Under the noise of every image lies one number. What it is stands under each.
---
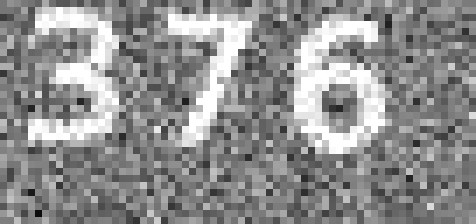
376
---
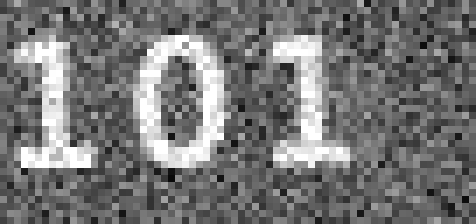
101
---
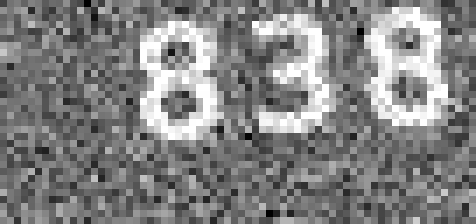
838
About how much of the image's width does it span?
two thirds
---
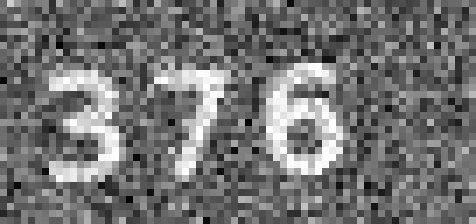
376
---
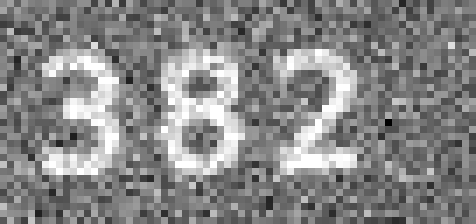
382
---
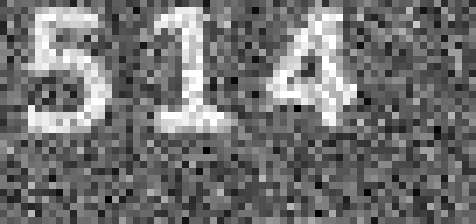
514
